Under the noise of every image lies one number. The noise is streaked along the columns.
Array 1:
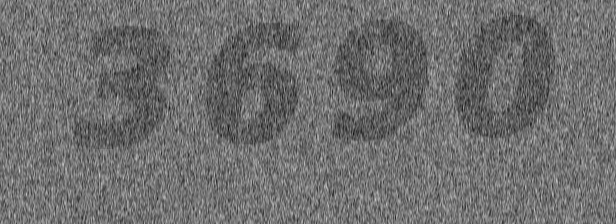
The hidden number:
3690
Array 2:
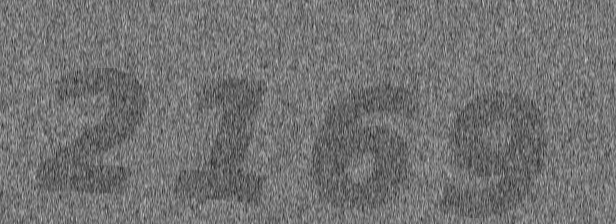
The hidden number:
2169
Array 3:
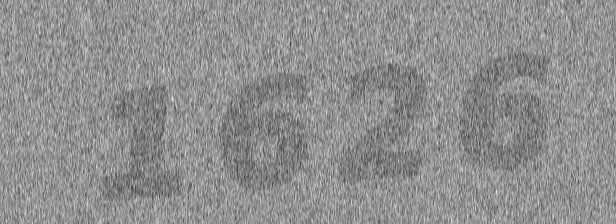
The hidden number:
1626
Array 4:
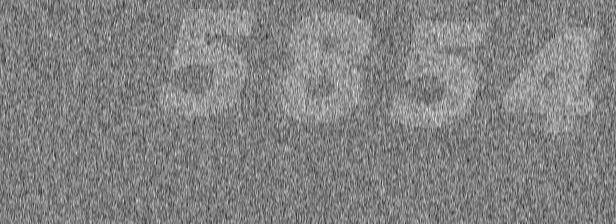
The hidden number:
5854
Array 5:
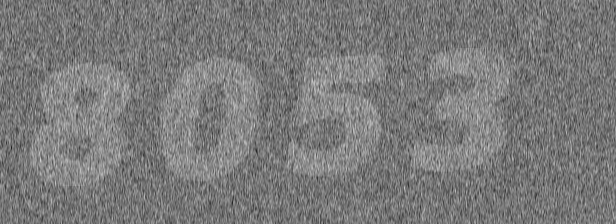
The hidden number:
8053
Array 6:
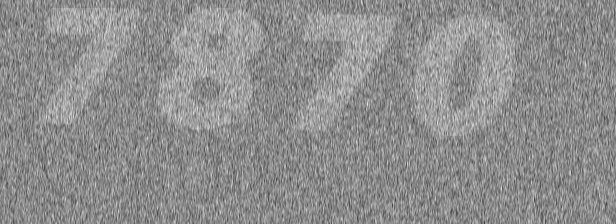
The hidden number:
7870
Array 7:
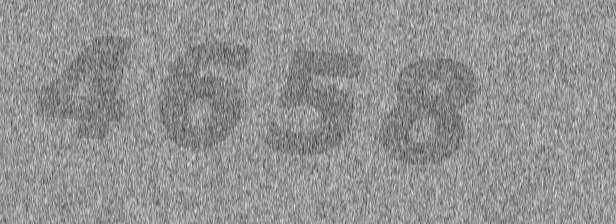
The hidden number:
4658
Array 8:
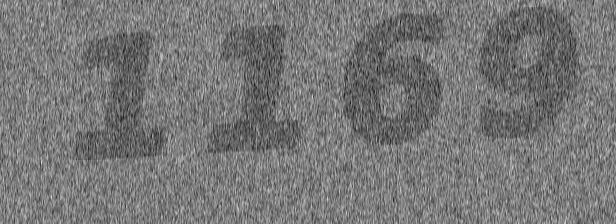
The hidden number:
1169
